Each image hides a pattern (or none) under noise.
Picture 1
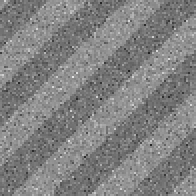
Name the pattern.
diagonal stripes
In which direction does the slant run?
bottom left to top right
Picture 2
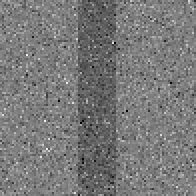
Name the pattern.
one vertical stripe
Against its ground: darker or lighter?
darker
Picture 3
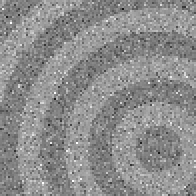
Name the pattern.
rings round one point
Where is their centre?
bottom right
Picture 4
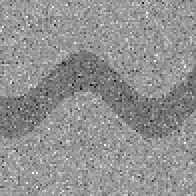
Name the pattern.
a wavy band
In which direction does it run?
left to right
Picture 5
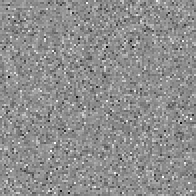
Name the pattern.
only noise
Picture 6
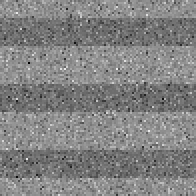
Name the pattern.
horizontal stripes
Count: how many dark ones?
3
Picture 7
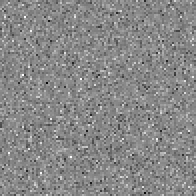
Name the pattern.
only noise
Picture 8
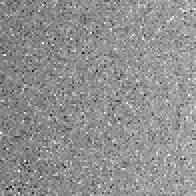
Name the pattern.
a smooth slope
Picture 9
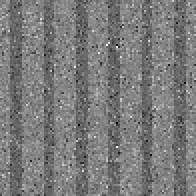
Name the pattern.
vertical stripes
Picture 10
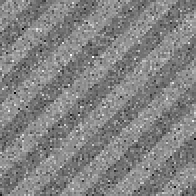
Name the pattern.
diagonal stripes
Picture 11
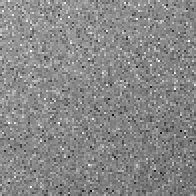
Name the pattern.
a smooth slope
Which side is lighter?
top left
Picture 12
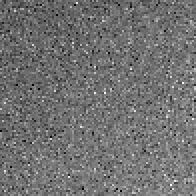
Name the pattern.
a smooth slope
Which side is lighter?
bottom right
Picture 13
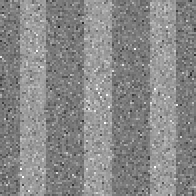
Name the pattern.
vertical stripes
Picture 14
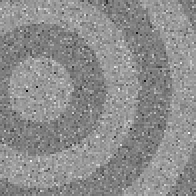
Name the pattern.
rings round one point
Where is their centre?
middle left
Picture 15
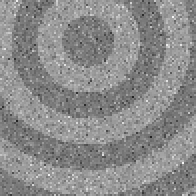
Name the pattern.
rings round one point
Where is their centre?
top middle
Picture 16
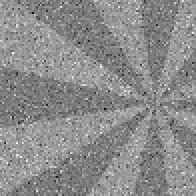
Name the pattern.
spokes from one point
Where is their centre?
middle right
